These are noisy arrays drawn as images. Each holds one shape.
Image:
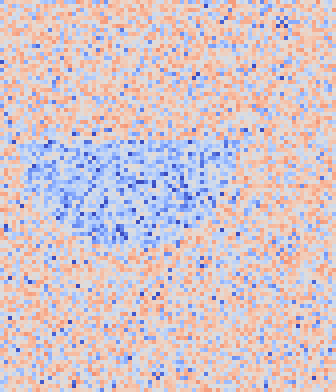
half disc
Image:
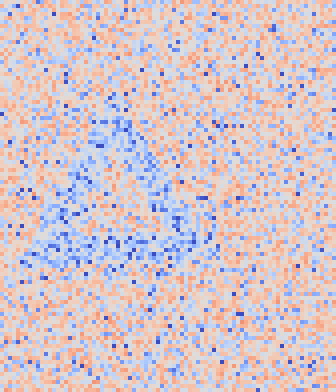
triangle frame
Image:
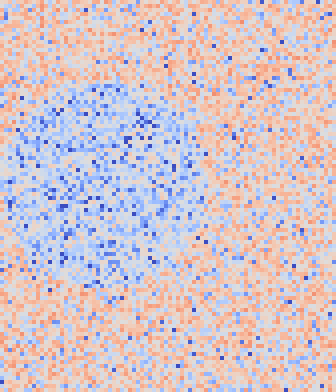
disc
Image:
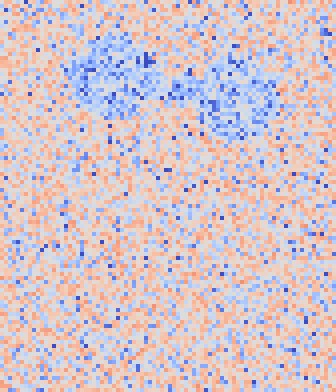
dumbbell
